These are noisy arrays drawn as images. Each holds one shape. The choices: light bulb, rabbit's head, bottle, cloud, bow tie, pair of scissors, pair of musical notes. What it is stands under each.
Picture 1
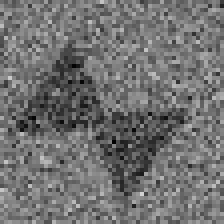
dark bow tie
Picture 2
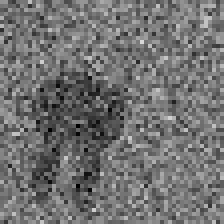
dark rabbit's head
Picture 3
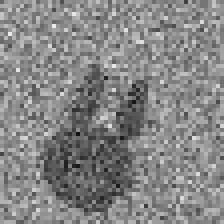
dark rabbit's head
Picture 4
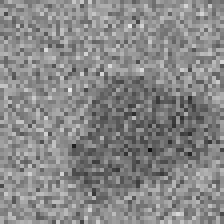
dark cloud
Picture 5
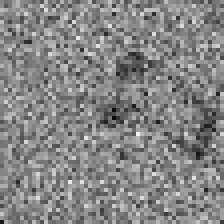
dark pair of musical notes
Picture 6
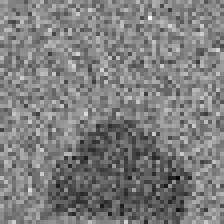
dark cloud
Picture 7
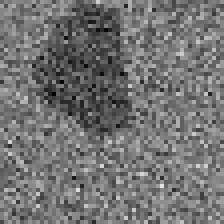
dark cloud
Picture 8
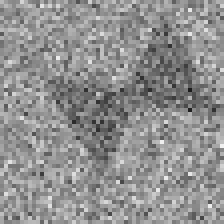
dark bow tie
